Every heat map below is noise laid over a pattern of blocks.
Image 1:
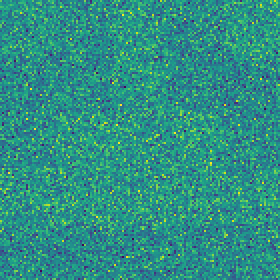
left and right mirror each other
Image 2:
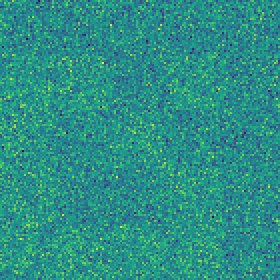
mirrored about the diagonal from the bottom left
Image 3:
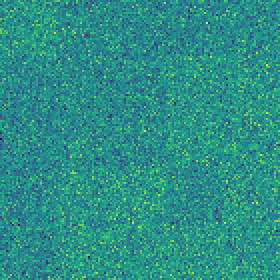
mirrored about the diagonal from the top left
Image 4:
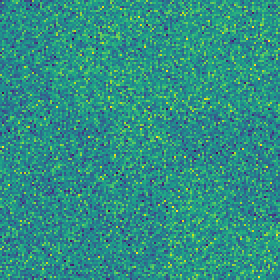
no symmetry
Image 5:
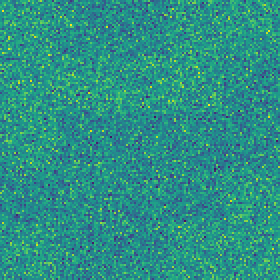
no symmetry
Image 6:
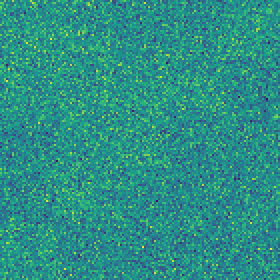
mirrored about the diagonal from the top left
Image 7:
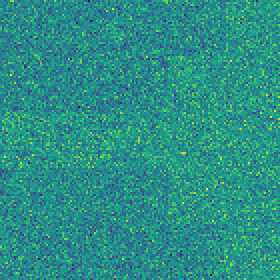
top and bottom mirror each other
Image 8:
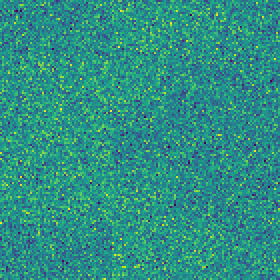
top and bottom mirror each other
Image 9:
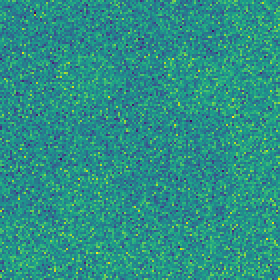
mirrored about the diagonal from the top left
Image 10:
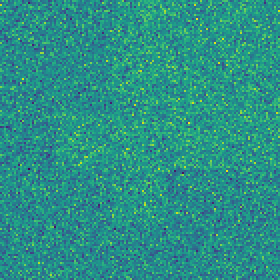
mirrored about the diagonal from the bottom left
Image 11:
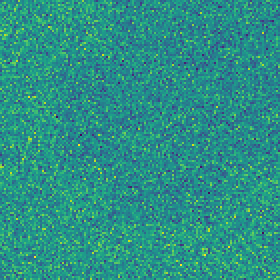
mirrored about the diagonal from the bottom left
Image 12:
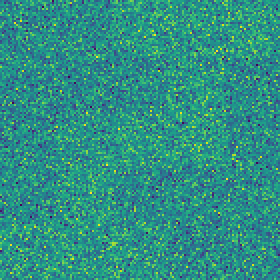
the same after a half turn
